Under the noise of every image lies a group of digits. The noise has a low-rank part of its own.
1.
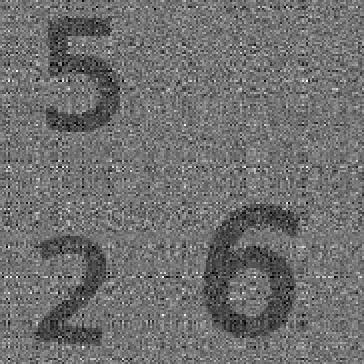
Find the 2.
bottom left
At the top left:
5
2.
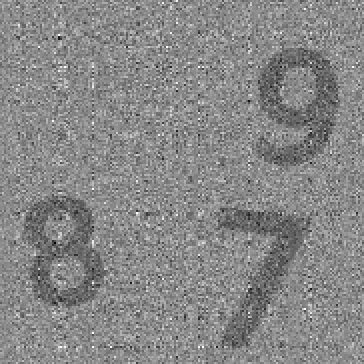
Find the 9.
top right
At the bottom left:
8
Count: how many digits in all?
3
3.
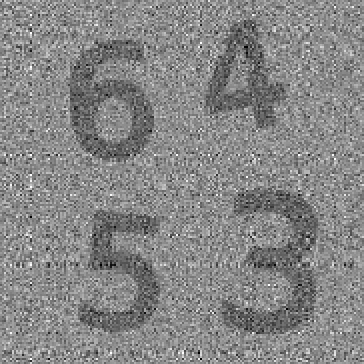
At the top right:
4
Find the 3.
bottom right
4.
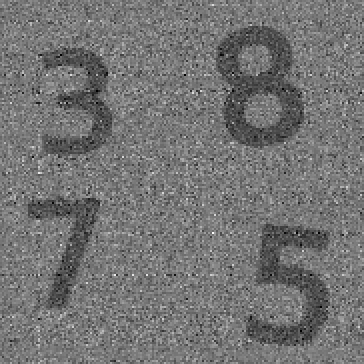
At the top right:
8
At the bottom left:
7
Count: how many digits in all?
4
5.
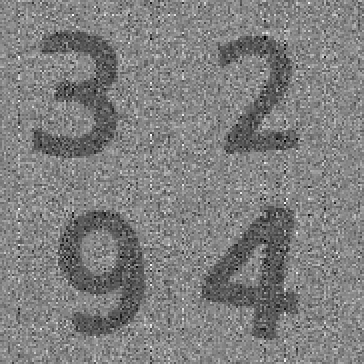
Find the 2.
top right
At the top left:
3
